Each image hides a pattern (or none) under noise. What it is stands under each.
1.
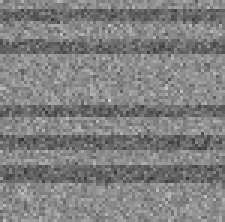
bands of rows
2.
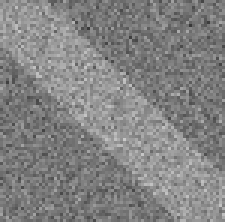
a diagonal band
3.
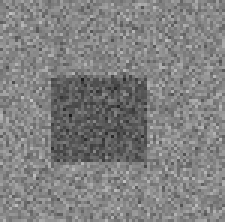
one block
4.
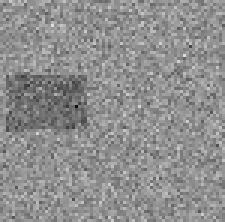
one block
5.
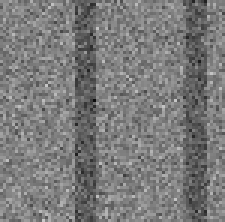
bands of columns
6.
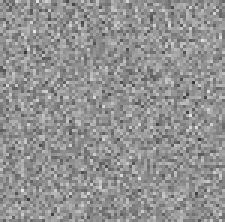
only noise
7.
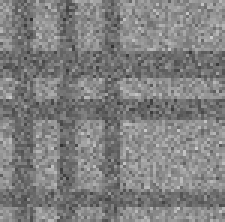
bands of rows crossing bands of columns
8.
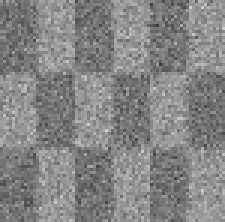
a checkerboard
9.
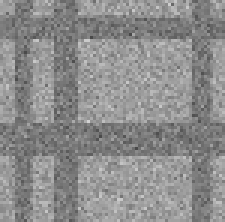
bands of rows crossing bands of columns
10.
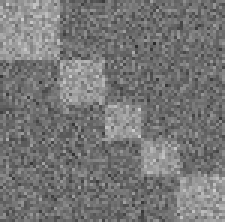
blocks along the diagonal
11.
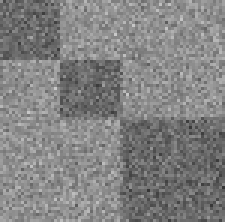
blocks along the diagonal
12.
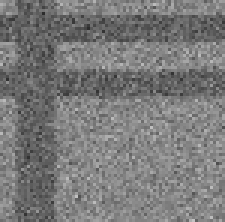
bands of rows crossing bands of columns
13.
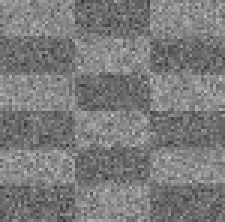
a checkerboard
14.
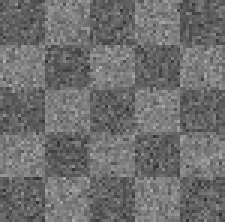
a checkerboard
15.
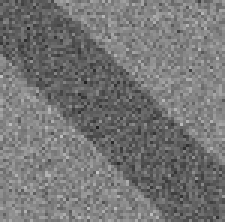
a diagonal band
